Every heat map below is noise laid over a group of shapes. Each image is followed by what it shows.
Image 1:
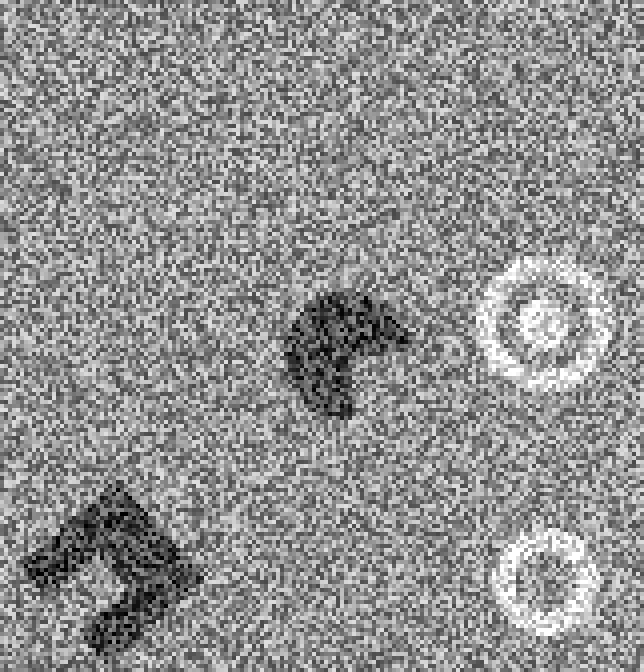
centre: dark disc with a wedge cut out; middle right: light bullseye; bottom left: dark square with a notch; bottom right: light ring
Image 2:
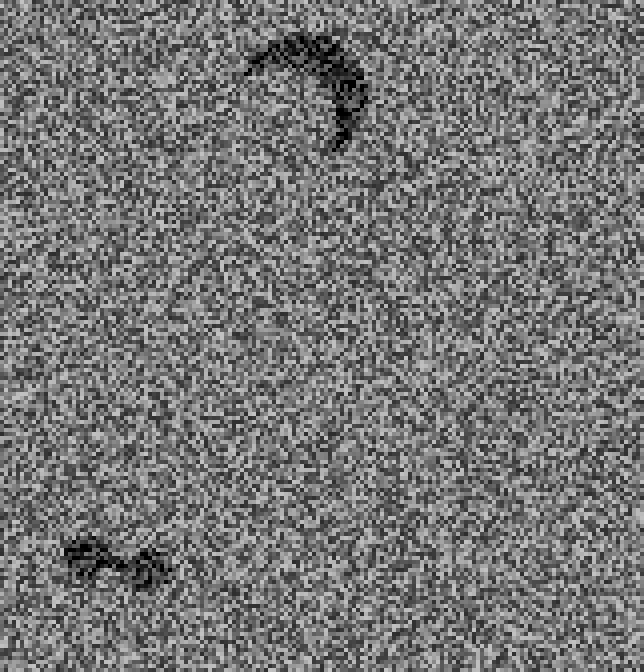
top middle: dark crescent; bottom left: dark dumbbell
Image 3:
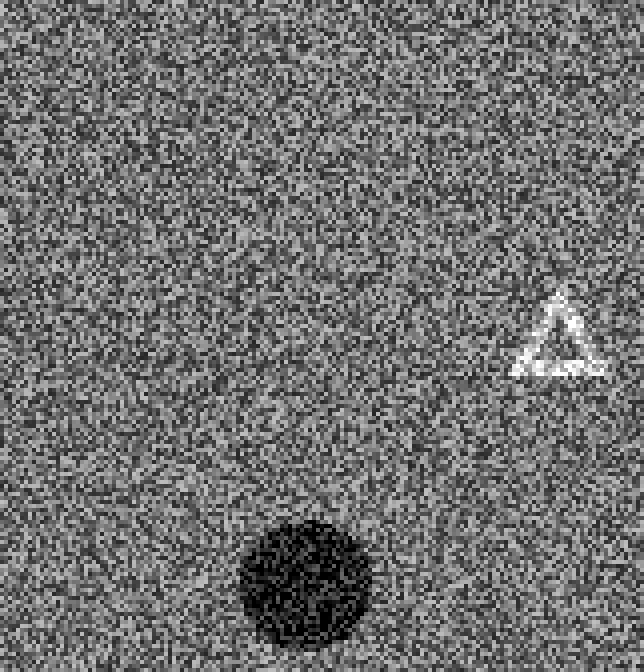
middle right: light triangle frame; bottom middle: dark disc
